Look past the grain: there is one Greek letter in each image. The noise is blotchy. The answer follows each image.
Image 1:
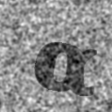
alpha
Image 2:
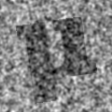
mu
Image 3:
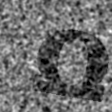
omega
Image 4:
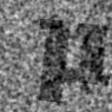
mu
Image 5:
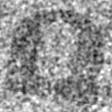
omega
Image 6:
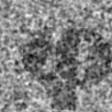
phi
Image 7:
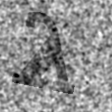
lambda
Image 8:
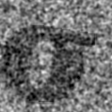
sigma
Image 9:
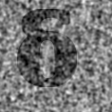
delta
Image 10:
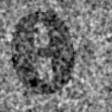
theta
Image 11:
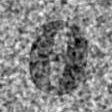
theta
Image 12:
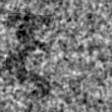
xi
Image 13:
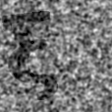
xi
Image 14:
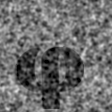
phi
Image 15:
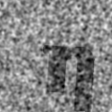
eta
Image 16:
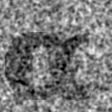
alpha
